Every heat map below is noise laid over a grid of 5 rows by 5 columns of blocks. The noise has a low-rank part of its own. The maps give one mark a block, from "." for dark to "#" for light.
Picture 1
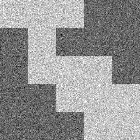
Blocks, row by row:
###..
.#...
.###.
..###
...##
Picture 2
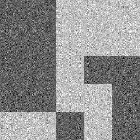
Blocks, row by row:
..###
..###
..#..
..##.
##.#.
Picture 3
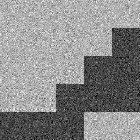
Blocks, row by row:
#####
####.
###..
##...
...##
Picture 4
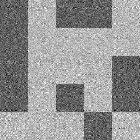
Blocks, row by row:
.#..#
.####
.###.
.#.#.
###.#
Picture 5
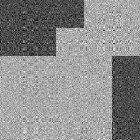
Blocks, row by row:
...##
..###
####.
####.
####.
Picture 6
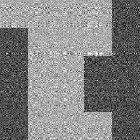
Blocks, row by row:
####.
.###.
.##..
.##..
.###.
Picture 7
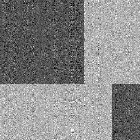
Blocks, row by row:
...##
...##
...##
####.
####.
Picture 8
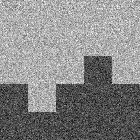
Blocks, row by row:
#####
#####
###.#
.#...
.....
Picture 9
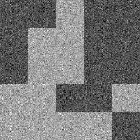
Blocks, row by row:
..#..
.##..
.##..
##..#
####.
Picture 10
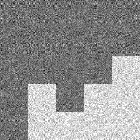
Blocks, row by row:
.....
.....
....#
.#.##
.####
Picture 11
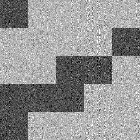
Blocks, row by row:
.####
####.
##..#
...##
.####
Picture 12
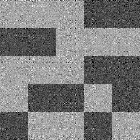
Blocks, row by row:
###..
..###
###..
#..#.
.##.#
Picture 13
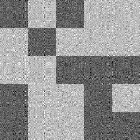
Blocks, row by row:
.#.##
#.###
##...
.##.#
.##..
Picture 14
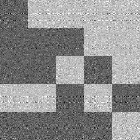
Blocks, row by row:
.####
...##
..#.#
##.#.
....#
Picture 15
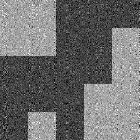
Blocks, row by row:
##...
##..#
....#
...##
.#.##
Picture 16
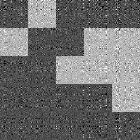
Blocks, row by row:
.#...
#..##
..###
....#
.....
